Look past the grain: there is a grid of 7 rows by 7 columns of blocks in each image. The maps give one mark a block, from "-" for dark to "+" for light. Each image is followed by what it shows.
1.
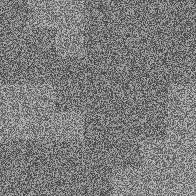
- + + - - - -
- - + - - - -
- - - - - - -
+ + - - - - +
+ + + - - - +
- - - - - + +
- - - - + + +
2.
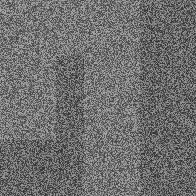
+ + + + + - -
+ + + + + - -
+ + - + + - -
+ + - + + - -
+ + - + + - -
- - - + + - -
- - - + + - -
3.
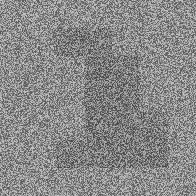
+ + + + + + +
+ + - - + + +
+ + + - - + +
+ + + - - + +
+ + + - - - +
+ + - - - - +
+ + + + + + +
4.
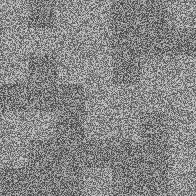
+ - + + - - +
+ + + + - - -
+ - + + - + +
- - - + + + +
+ + - + + - +
+ - - - - - +
- - - + - - +
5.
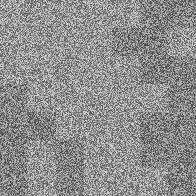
+ + + + + - -
+ + + + - - +
+ + + + + - -
- + + + + + -
- - + + + - -
- + - + + - -
- + - + + + -
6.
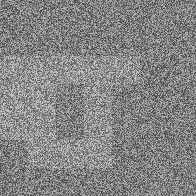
- - - - - - -
- - - - - - -
+ + + + + - -
+ + - + - - -
+ + - + - - -
- + + + - - -
- - - - - - -
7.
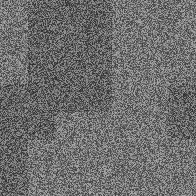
+ - - - + + +
+ - - - + + +
+ - - - + + +
- - - - + + -
- - + + + + -
- + + + + + +
- + + + + + +
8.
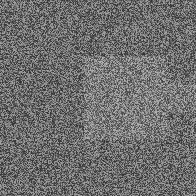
- - - - - - -
- - - - - - -
- - - + + + -
- - - + + + +
- - - + + + -
- - - - - - -
- - - - - - -
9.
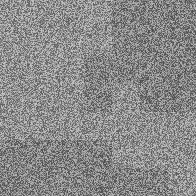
+ + + + - - -
+ + + + - - -
+ + + - - - -
+ + + - + - -
+ + + + + + +
- - - - + + +
- - - - - - +
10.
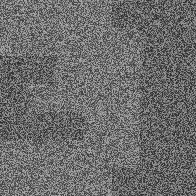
+ + + + - - -
+ + + + + - -
- - + + + - -
- + + + + - -
- - - + + - -
+ + + + + - -
+ + + + - - -
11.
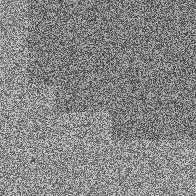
+ - - - - - -
+ - - - - - -
+ - - - - - -
+ + - - - - -
+ + + + - - -
+ + + + + + +
+ + + + + + +
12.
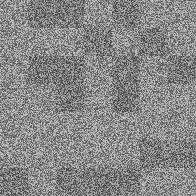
+ - - + - + +
+ + + - + - +
+ - - + - + -
+ + - + - + +
+ + + + + + +
+ + + + + - -
- + - - - + +
